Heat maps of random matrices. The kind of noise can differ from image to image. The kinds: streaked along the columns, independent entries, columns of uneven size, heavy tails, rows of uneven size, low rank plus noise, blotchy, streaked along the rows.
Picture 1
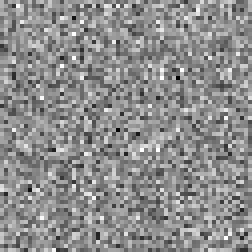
low rank plus noise
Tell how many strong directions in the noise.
two
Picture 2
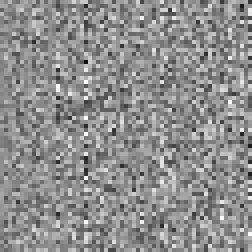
columns of uneven size
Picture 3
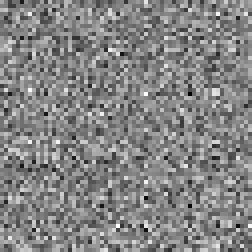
low rank plus noise
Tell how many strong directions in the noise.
five to eight
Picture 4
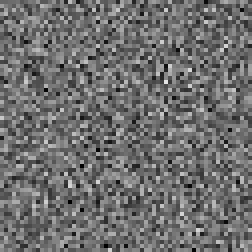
low rank plus noise
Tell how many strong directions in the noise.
three or four
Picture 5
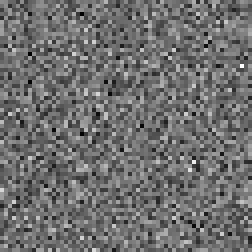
low rank plus noise
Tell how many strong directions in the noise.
five to eight
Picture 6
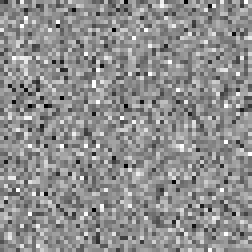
heavy tails
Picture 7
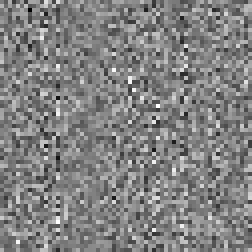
columns of uneven size
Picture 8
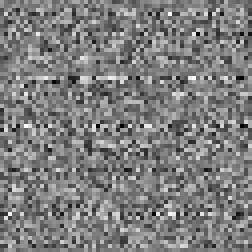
rows of uneven size
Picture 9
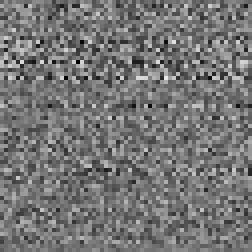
rows of uneven size
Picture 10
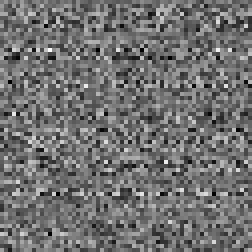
rows of uneven size
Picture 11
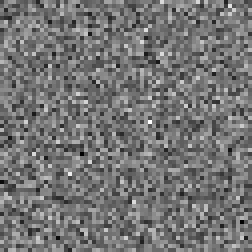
independent entries
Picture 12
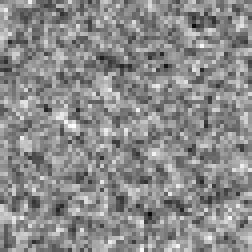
blotchy
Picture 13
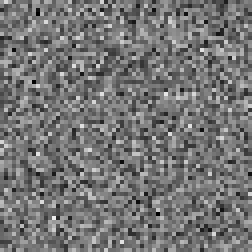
independent entries
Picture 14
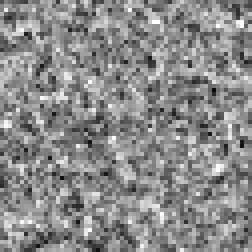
blotchy
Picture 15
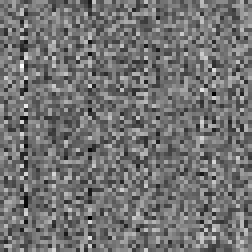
columns of uneven size
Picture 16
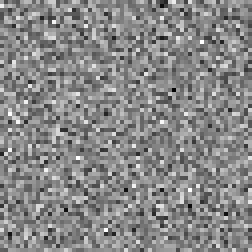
low rank plus noise
